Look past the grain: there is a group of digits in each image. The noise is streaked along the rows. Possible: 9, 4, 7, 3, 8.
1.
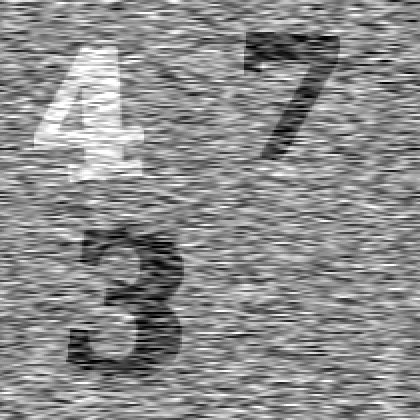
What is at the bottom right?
nothing
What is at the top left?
4
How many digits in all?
3
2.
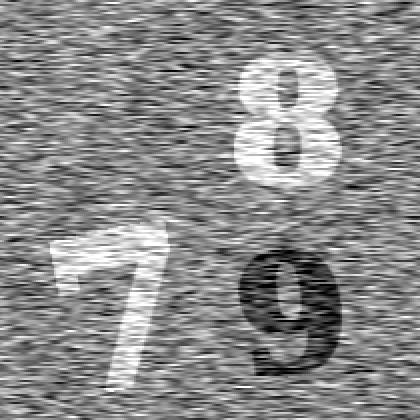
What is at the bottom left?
7
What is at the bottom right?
9
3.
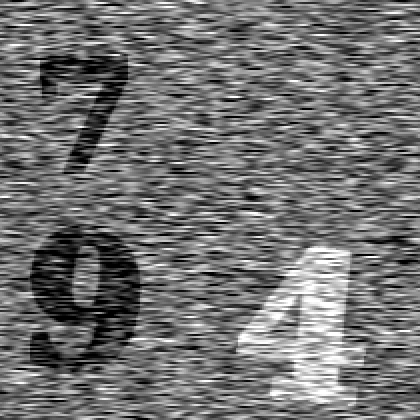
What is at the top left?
7
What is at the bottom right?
4
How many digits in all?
3
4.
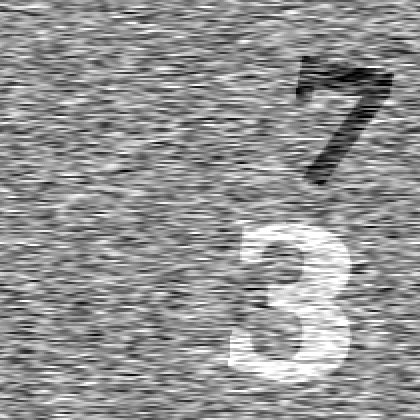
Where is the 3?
bottom right
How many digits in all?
2
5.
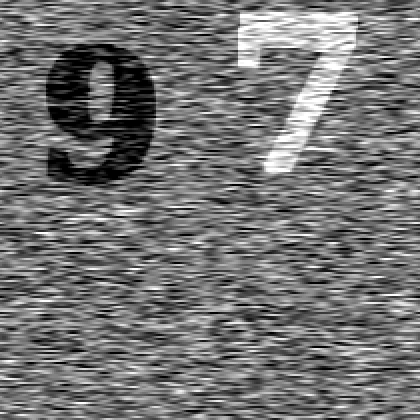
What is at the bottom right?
nothing
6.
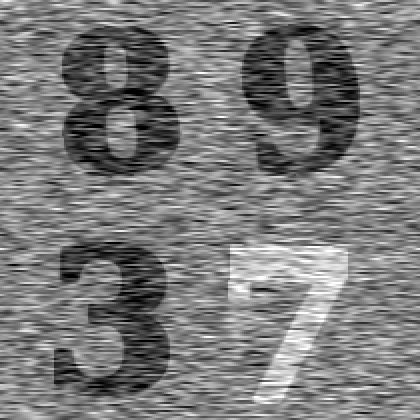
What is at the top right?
9
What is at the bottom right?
7
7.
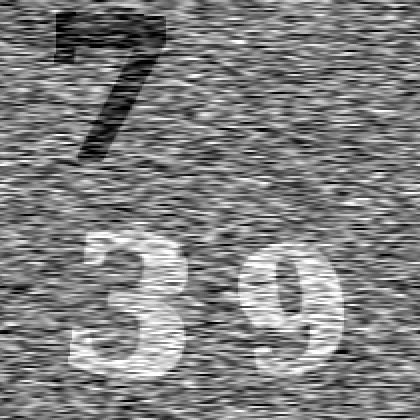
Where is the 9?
bottom right
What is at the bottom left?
3
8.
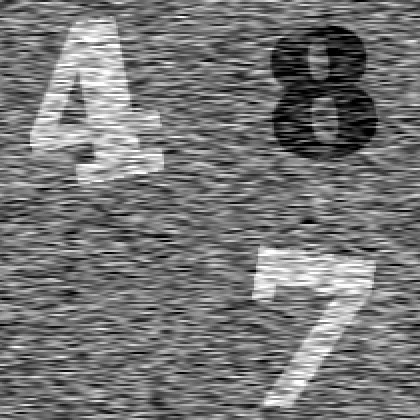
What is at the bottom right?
7
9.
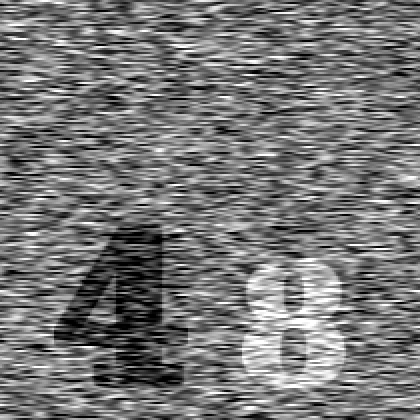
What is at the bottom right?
8
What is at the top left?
nothing
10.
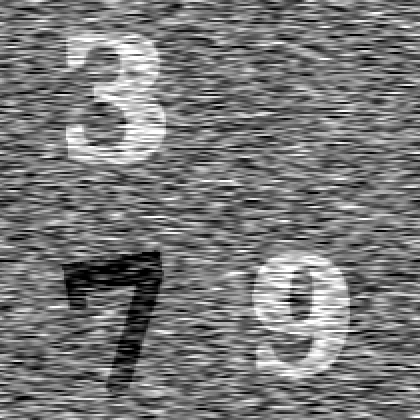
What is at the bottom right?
9
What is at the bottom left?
7
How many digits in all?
3
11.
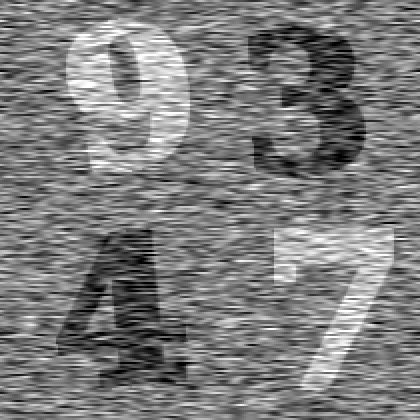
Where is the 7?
bottom right
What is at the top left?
9
